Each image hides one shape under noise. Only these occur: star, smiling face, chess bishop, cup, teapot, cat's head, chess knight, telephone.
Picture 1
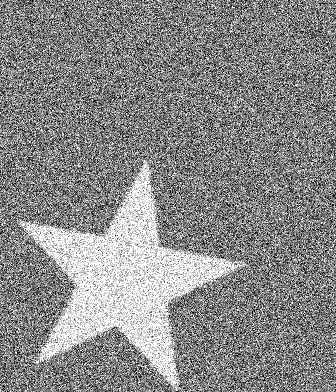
light star
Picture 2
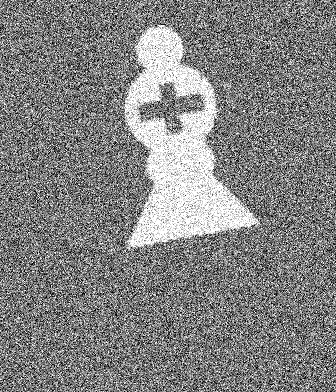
light chess bishop
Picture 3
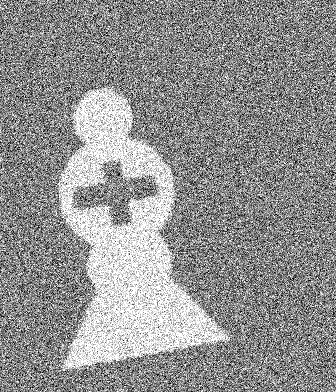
light chess bishop
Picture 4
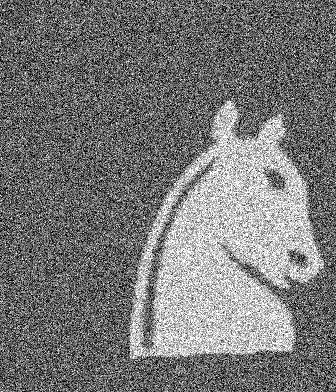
light chess knight
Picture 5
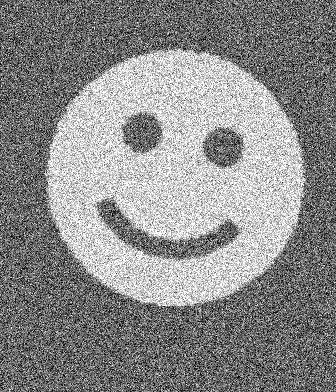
light smiling face
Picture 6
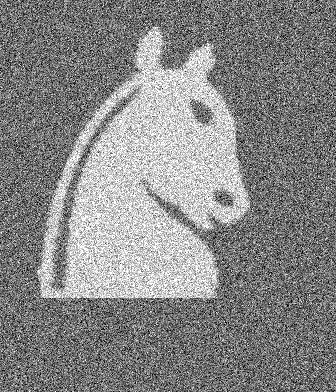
light chess knight
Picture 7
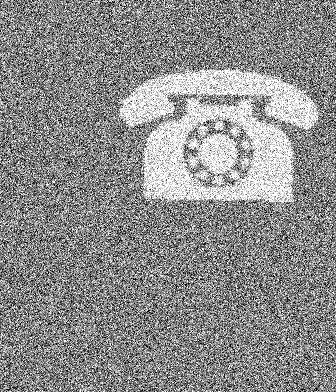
light telephone
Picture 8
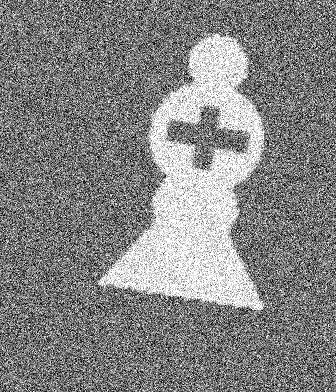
light chess bishop
